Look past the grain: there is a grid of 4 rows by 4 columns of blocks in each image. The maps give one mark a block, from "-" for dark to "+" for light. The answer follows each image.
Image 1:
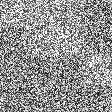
+++-
-++-
---+
----
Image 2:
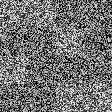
++--
--+-
+---
--++
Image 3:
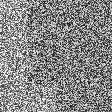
+---
+---
+---
++--
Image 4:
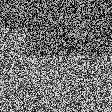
----
+---
++++
++++
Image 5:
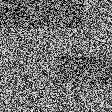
---+
++++
++--
++++
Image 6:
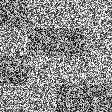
-+++
+--+
-+++
++--
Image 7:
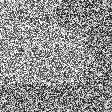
++--
+++-
+++-
----
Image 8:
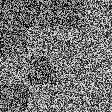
---+
-+++
+-++
-+++
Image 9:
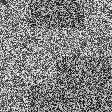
+--+
++++
++--
+---
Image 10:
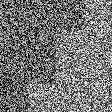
---+
--++
--++
-+++
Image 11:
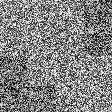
+++-
+++-
-+++
--++
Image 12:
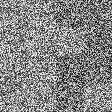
++--
+++-
++--
++-+
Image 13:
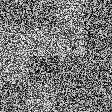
--+-
+++-
+---
-+--
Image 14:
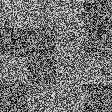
+++-
--+-
+-++
-++-
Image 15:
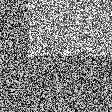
-+++
-+++
----
----
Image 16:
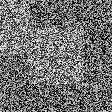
+---
+++-
-++-
----
